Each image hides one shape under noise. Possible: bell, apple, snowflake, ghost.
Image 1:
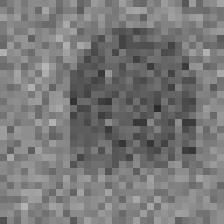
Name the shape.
ghost
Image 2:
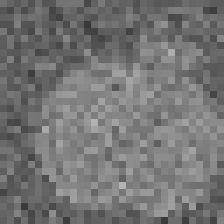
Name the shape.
apple
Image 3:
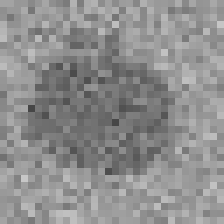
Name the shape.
apple
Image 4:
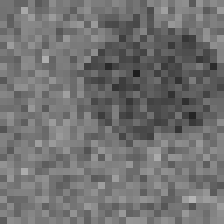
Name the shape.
apple
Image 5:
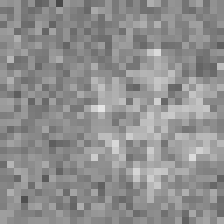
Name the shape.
snowflake
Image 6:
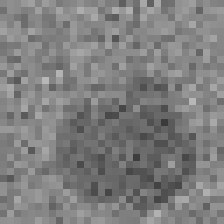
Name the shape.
apple
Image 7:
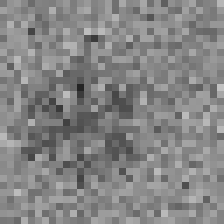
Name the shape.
snowflake
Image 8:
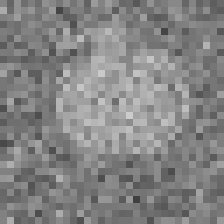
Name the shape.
apple
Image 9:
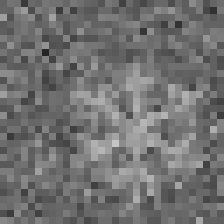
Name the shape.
snowflake
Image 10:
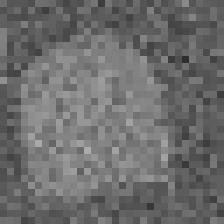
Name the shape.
ghost
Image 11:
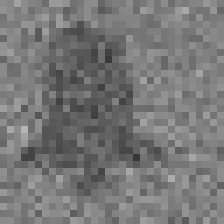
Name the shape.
bell
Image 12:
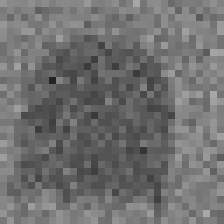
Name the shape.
ghost
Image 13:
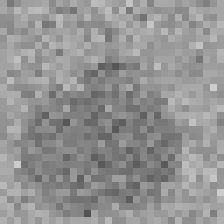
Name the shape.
apple
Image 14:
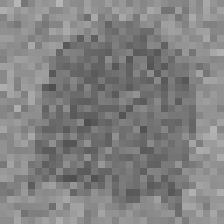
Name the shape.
ghost
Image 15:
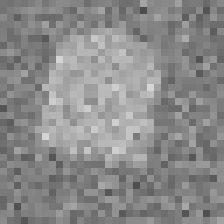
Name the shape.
ghost
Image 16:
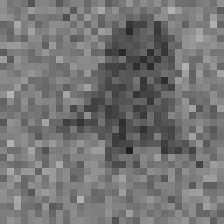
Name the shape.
bell
